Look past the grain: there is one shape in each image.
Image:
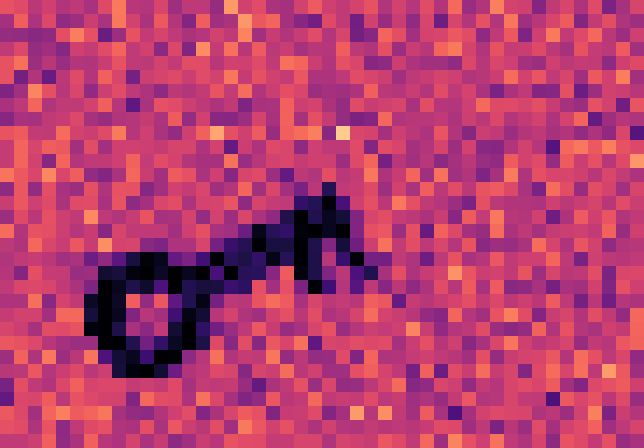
dark key
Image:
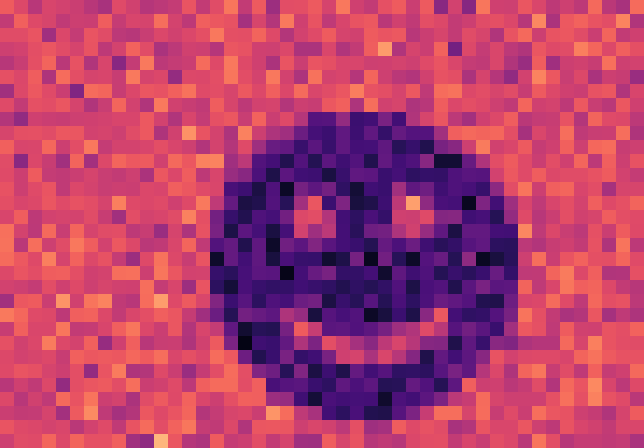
dark smiling face
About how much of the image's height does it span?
two thirds
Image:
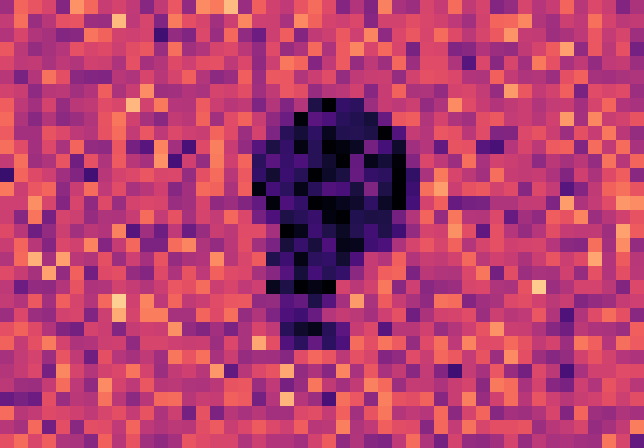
dark pear
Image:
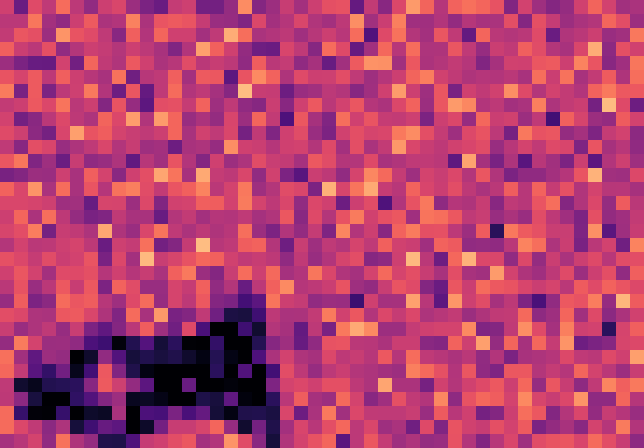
dark chess bishop, bottom left
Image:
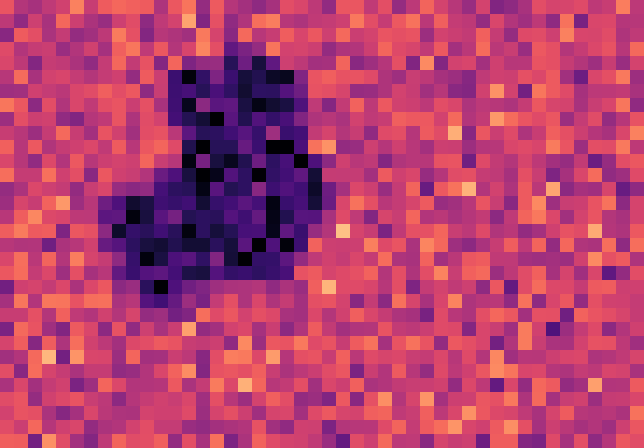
dark car
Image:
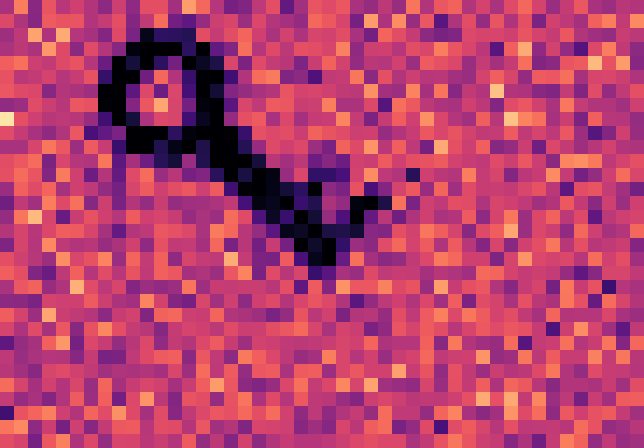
dark key
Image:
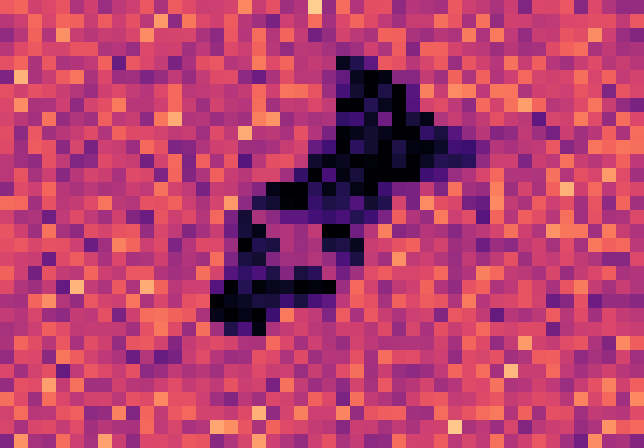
dark chess bishop
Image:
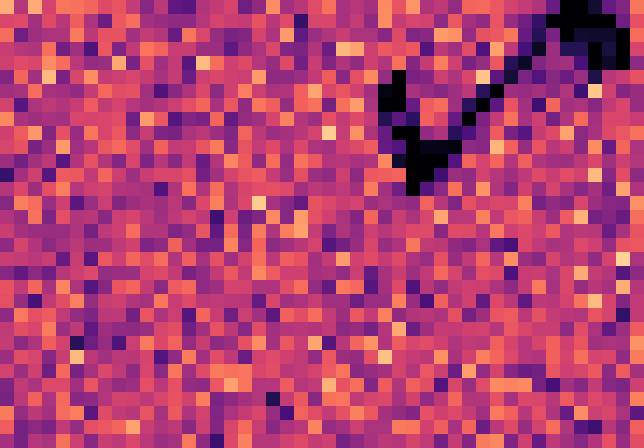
dark musical note, top right
